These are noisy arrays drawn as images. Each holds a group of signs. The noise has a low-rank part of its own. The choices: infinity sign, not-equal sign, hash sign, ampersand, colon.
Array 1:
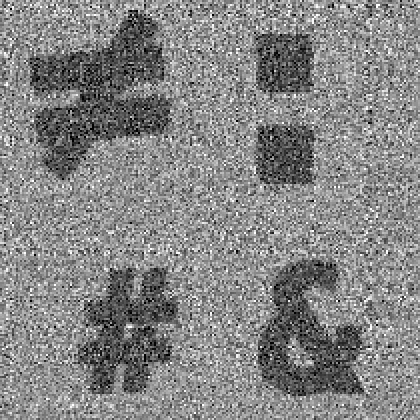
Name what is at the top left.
not-equal sign
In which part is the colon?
top right
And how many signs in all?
4
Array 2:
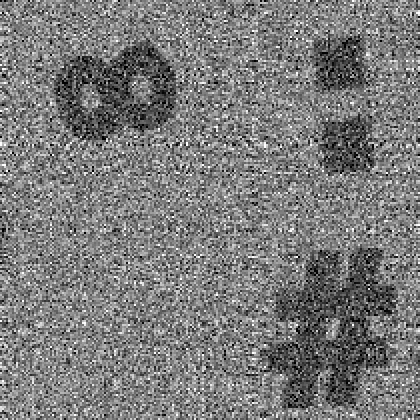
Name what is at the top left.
infinity sign
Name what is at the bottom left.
nothing
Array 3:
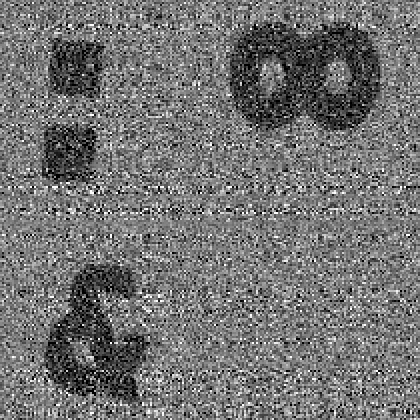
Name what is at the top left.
colon
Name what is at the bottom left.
ampersand
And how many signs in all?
3
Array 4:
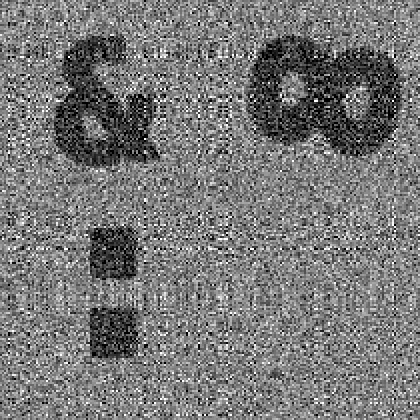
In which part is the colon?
bottom left
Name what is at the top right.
infinity sign
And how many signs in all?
3
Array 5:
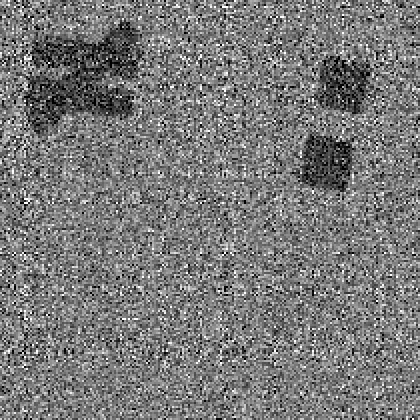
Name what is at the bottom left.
nothing
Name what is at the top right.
colon
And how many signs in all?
2
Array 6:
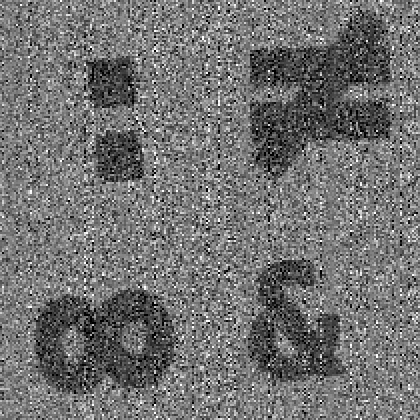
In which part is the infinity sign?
bottom left
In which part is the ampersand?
bottom right
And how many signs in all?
4
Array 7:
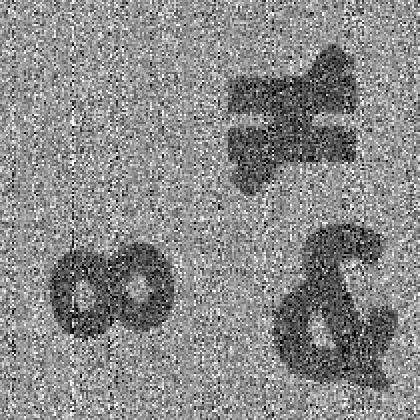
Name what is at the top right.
not-equal sign
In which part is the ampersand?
bottom right
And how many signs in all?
3
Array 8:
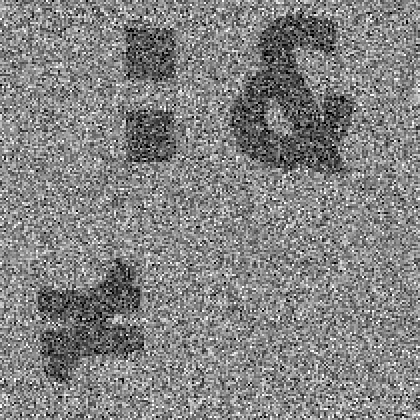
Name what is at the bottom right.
nothing
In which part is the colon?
top left
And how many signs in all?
3
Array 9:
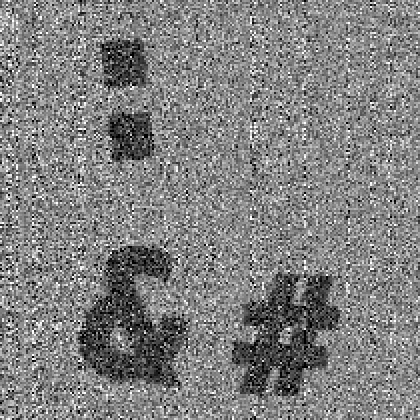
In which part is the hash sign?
bottom right
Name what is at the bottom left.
ampersand
